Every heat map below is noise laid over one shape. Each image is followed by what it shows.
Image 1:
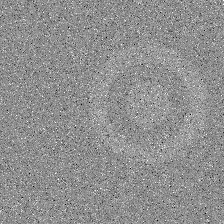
bullseye
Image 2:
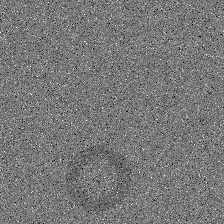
ring
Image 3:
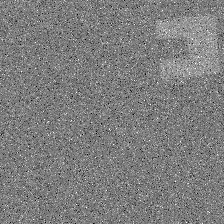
square with a notch
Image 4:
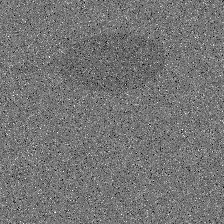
ellipse
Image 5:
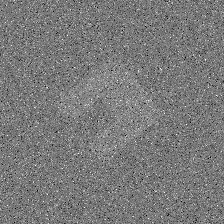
square with a notch
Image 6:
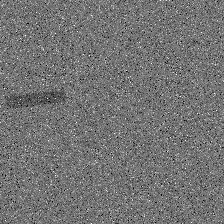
bar
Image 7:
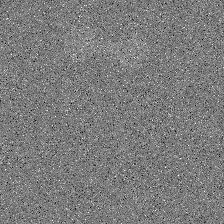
dumbbell
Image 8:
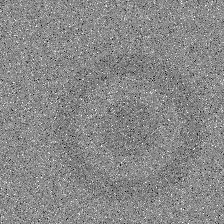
bullseye
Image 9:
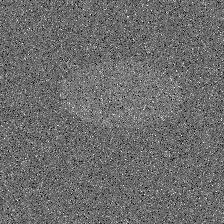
ellipse
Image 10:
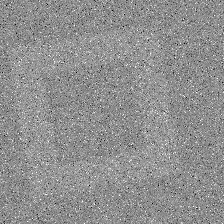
square frame
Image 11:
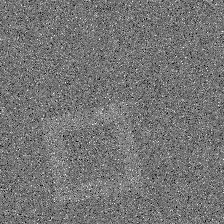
square frame
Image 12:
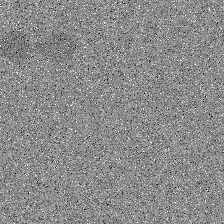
dumbbell
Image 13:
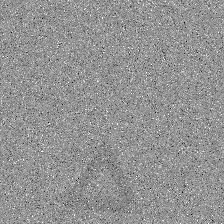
triangle frame
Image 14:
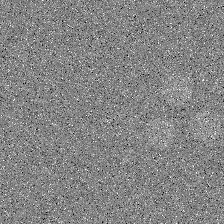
three dots
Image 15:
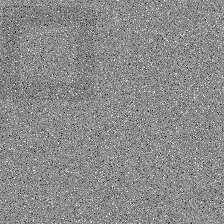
square frame
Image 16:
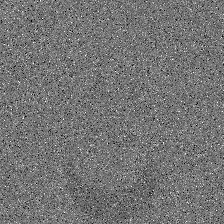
crescent
